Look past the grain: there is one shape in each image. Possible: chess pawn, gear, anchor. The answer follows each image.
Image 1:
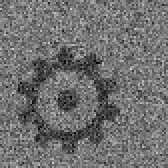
gear
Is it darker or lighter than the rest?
darker
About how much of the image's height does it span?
two thirds
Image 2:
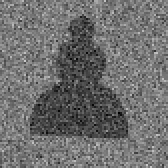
chess pawn
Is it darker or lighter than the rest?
darker
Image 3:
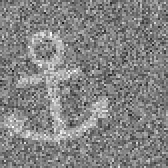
anchor
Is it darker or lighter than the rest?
lighter
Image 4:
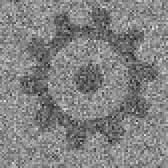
gear
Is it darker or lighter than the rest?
darker
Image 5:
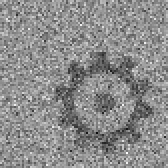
gear
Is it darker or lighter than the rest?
darker
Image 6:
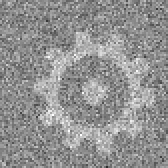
gear
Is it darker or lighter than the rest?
lighter
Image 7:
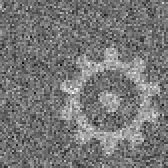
gear
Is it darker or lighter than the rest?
lighter
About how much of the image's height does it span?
two thirds
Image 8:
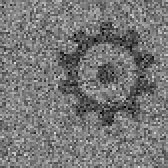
gear
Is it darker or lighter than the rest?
darker
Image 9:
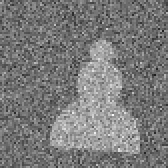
chess pawn
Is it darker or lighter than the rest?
lighter
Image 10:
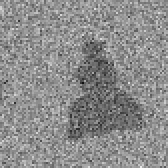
chess pawn
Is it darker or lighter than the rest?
darker
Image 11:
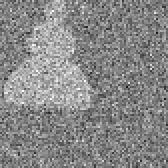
chess pawn
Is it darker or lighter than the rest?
lighter
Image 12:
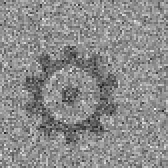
gear
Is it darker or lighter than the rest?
darker
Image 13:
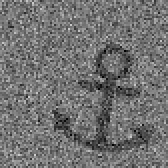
anchor
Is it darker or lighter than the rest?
darker
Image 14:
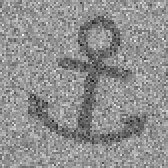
anchor
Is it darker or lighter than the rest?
darker
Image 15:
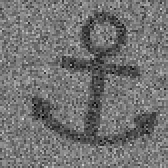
anchor
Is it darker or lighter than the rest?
darker
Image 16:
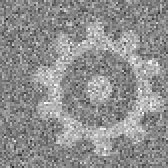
gear
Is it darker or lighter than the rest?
lighter
